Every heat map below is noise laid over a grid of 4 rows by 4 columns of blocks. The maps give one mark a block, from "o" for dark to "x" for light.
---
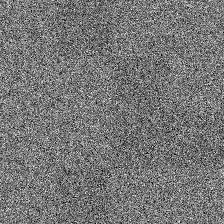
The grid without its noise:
xoxx
xxox
xxoo
xoxx
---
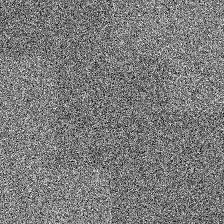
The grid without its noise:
ooxx
xoox
xooo
xxoo
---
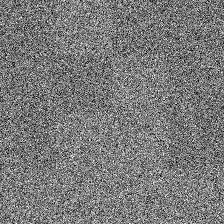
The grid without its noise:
oxoo
ooxo
oxxo
xxxx
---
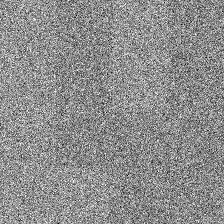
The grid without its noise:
xoxo
xoxo
xooo
xxoo
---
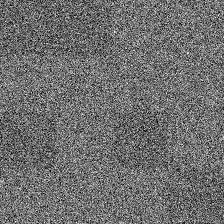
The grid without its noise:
ooxx
xxxx
oxox
xxxo
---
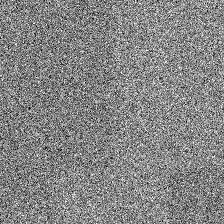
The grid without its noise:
ooxx
ooxx
ooxx
oxxo
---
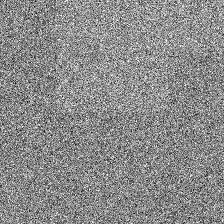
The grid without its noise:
oxxx
oxxo
oooo
oooo
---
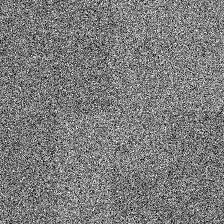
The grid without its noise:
ooxx
ooxx
oxxo
oxoo
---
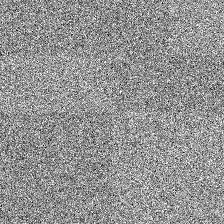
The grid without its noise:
ooox
xxoo
ooxx
ooxx
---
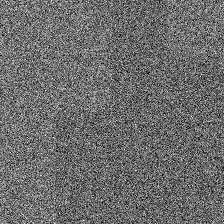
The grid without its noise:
xxox
xxoo
xooo
xooo
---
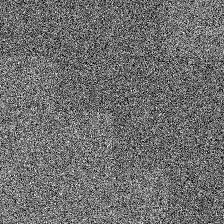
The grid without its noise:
ooox
xooo
xxoo
xxxo
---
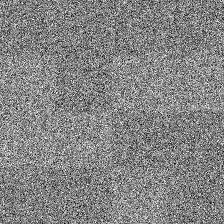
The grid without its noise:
oooo
xoxx
xxoo
ooxo
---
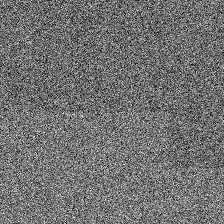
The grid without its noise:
oooo
oooo
xxxo
xxxx
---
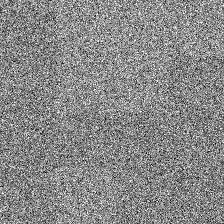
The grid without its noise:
oxxx
oxxo
oooo
oxoo
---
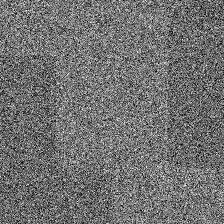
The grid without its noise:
xxxo
oxxo
oxxo
ooxx
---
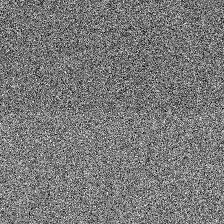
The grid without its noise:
oooo
oooo
xxxx
xxxx
